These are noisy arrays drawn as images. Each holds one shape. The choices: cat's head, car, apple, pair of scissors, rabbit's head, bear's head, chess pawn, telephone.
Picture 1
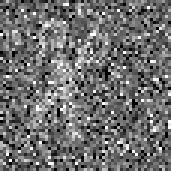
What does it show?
light pair of scissors
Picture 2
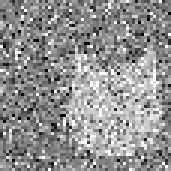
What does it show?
light cat's head
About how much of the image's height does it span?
two thirds
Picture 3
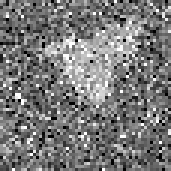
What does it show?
light chess pawn
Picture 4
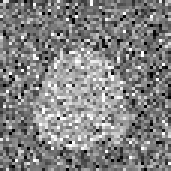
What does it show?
light apple
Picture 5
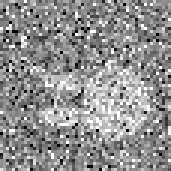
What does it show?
light rabbit's head
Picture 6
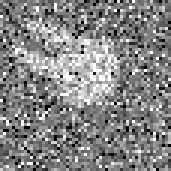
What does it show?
light rabbit's head
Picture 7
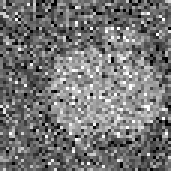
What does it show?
light apple
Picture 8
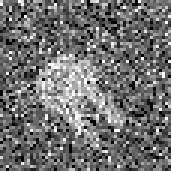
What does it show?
light rabbit's head
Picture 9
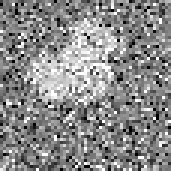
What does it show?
light car
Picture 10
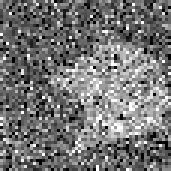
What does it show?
light cat's head
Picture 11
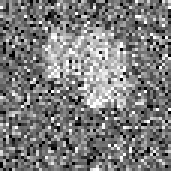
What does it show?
light car
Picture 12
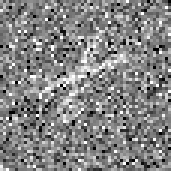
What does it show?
light pair of scissors
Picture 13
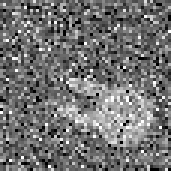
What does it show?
light rabbit's head
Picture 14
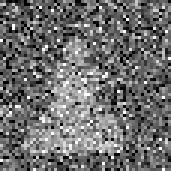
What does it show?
light chess pawn
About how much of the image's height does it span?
two thirds
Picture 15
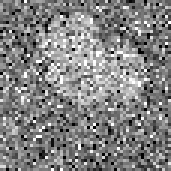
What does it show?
light car
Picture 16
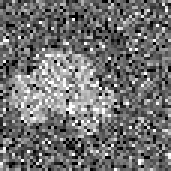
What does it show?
light car
